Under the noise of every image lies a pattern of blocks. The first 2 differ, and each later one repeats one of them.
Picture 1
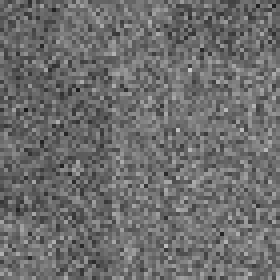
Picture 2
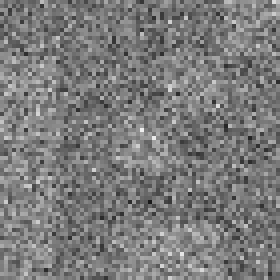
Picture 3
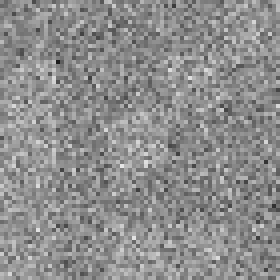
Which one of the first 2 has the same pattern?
2
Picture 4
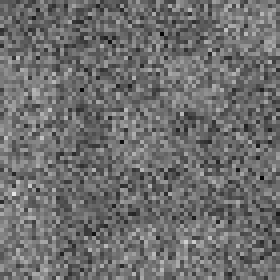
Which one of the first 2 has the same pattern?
2
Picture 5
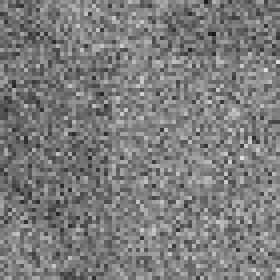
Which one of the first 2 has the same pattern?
1
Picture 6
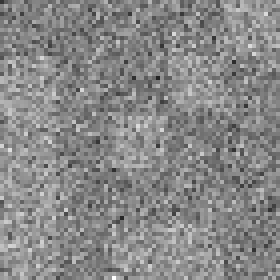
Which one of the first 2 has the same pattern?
2
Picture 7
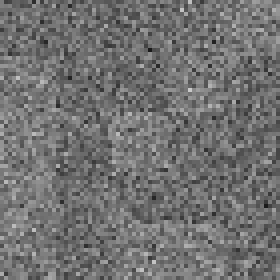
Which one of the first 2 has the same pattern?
2
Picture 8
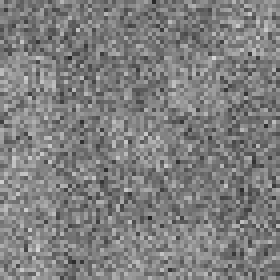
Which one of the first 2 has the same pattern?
2
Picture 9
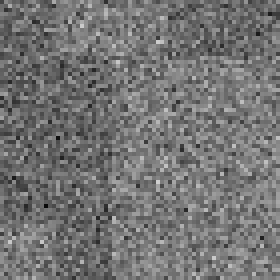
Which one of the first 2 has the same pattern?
1
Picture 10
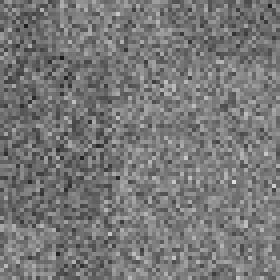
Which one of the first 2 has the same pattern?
1
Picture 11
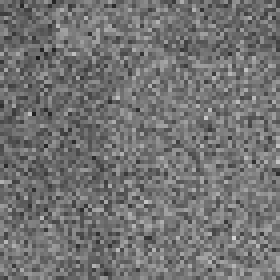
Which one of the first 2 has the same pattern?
1
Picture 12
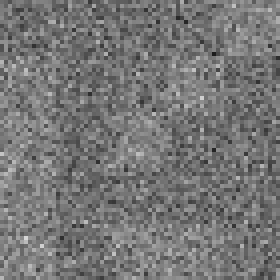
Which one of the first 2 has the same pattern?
2
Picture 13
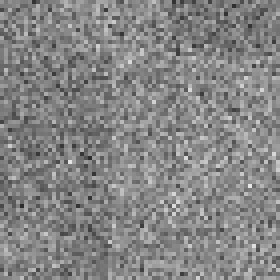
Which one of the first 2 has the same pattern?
1
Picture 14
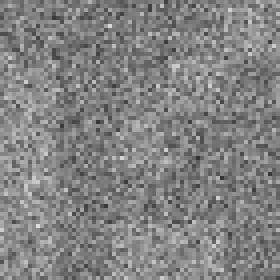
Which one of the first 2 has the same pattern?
2
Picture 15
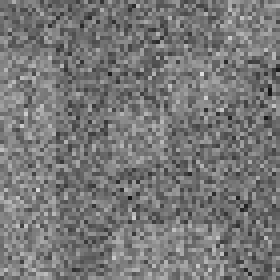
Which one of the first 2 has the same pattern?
2
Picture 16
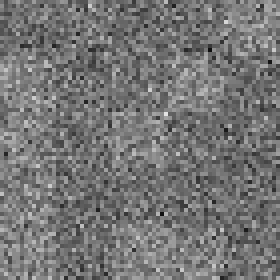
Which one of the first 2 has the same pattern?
2
